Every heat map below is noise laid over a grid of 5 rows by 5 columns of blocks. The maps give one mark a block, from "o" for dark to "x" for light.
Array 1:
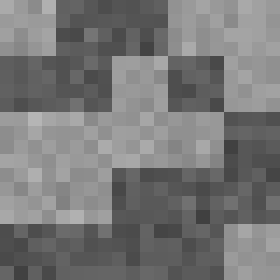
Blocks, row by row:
x o o x x
o o x o x
x x x x o
x x o o o
o o o o x
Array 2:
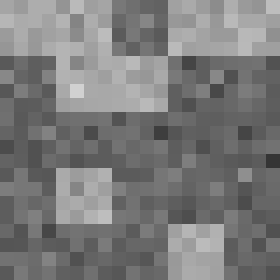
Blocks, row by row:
x x o x x
o x x o o
o o o o o
o x o o o
o o o x o
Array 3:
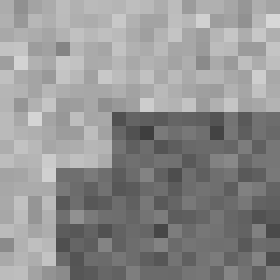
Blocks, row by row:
x x x x x
x x x x x
x x o o o
x o o o o
x o o o o
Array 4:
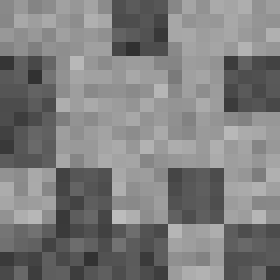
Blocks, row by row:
x x o x x
o x x x o
o x x x x
x o x o x
o o o x o
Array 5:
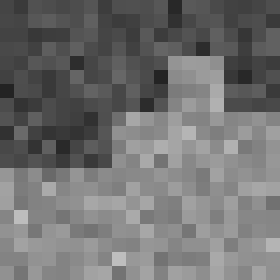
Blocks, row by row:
o o o o o
o o o x o
o o x x x
x x x x x
x x x x x
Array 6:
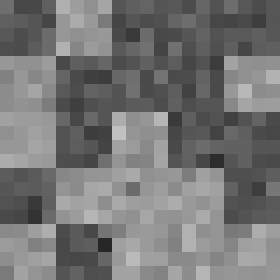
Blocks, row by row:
o x o o o
x o o o x
x o x o o
o x x x o
x o x x x
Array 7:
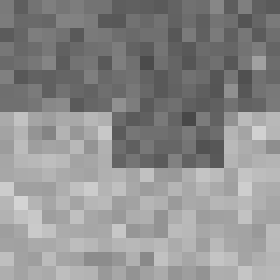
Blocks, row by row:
o o o o o
o o o o o
x x o o x
x x x x x
x x x x x
